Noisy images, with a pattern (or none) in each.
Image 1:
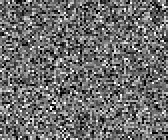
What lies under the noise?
only noise
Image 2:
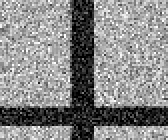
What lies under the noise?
bands of rows crossing bands of columns
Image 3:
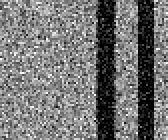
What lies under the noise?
bands of columns
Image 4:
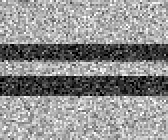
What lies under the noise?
bands of rows
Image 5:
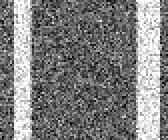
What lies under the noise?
bands of columns
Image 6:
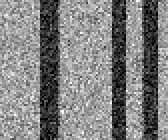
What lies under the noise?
bands of columns
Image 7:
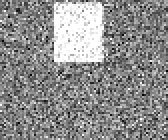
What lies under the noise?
one block
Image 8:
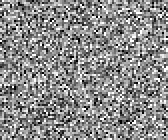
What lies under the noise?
only noise
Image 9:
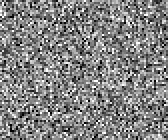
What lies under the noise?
only noise
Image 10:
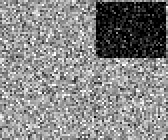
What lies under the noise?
one block
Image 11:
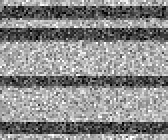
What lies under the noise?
bands of rows
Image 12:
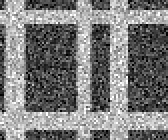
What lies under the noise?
bands of rows crossing bands of columns
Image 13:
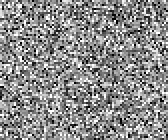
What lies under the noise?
only noise
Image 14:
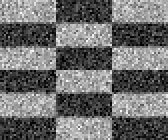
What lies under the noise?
a checkerboard
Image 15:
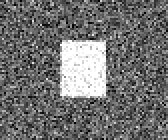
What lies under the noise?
one block
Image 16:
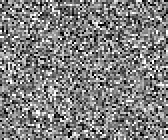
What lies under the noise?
only noise
